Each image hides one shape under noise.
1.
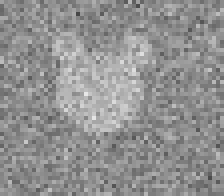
light bear's head
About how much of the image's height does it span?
half
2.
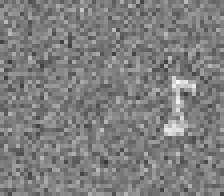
light musical note, middle right
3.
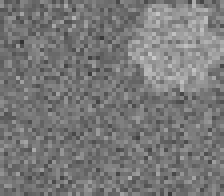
light flower, top right
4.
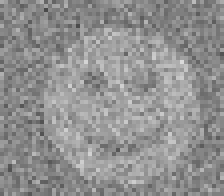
light smiling face
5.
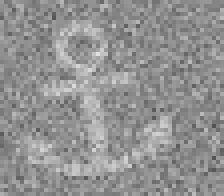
light anchor
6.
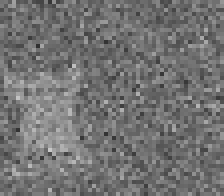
light chess rook
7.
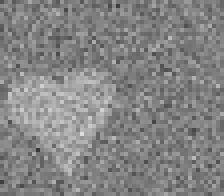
light heart
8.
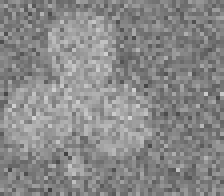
light club
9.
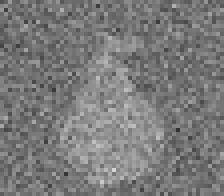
light pear
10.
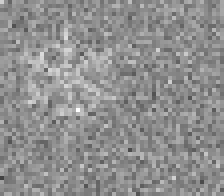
light snowflake
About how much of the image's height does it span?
half
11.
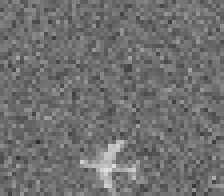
light airplane, bottom middle
